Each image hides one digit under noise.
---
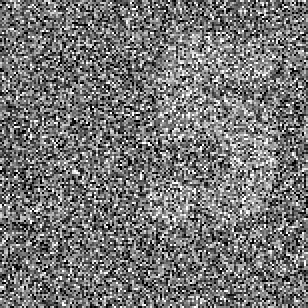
5
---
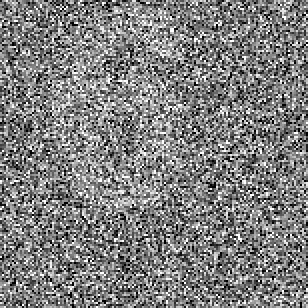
6
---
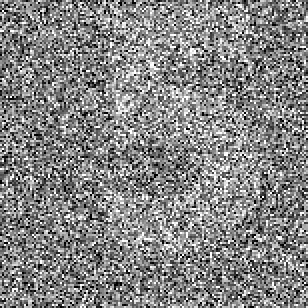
5
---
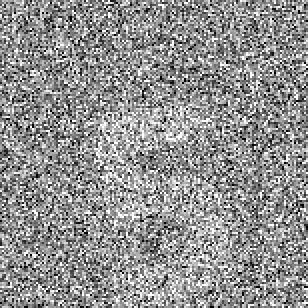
5
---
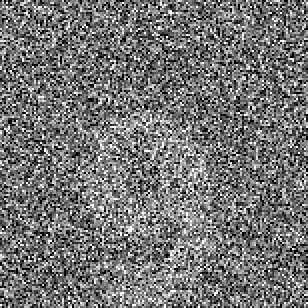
9
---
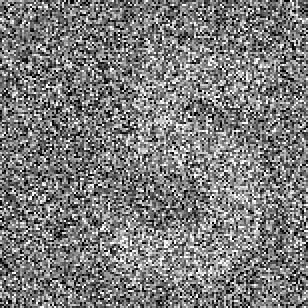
5
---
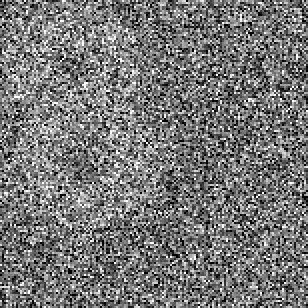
8
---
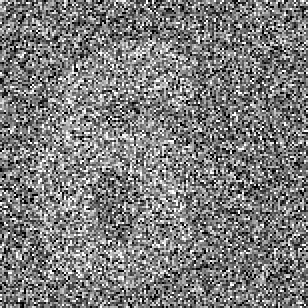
6
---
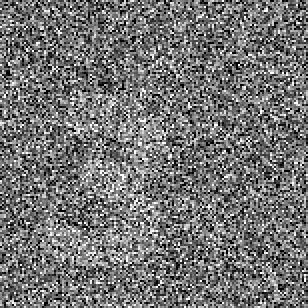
3
